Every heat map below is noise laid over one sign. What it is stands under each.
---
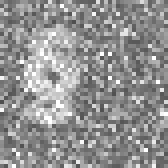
section sign
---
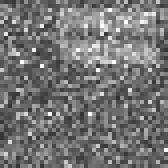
equals sign
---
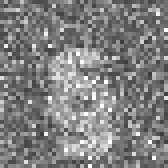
section sign
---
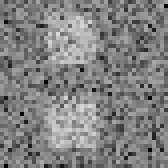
colon
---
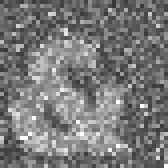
ampersand
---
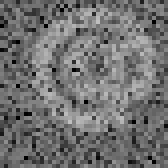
at sign
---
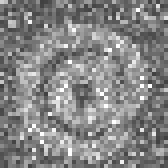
at sign
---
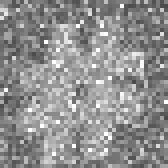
hash sign
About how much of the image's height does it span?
nearly all
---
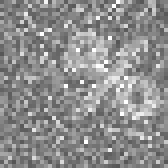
percent sign
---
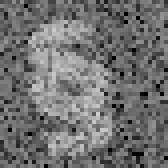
section sign
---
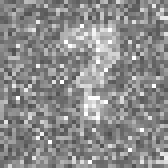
question mark
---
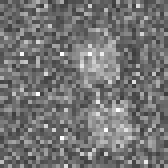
colon
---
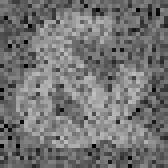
ampersand
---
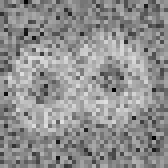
infinity sign
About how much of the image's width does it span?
nearly all
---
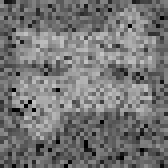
not-equal sign
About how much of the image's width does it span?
nearly all
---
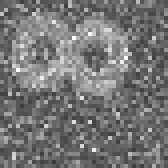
infinity sign
